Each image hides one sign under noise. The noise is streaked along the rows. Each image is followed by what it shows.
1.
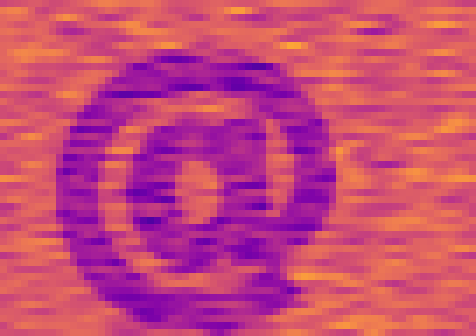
at sign
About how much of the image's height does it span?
nearly all
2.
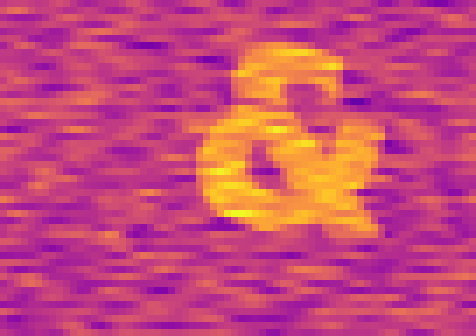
ampersand
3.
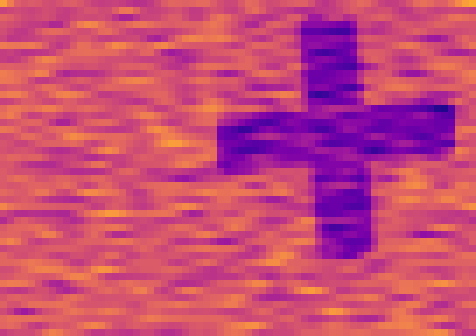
plus sign
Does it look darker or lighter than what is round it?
darker
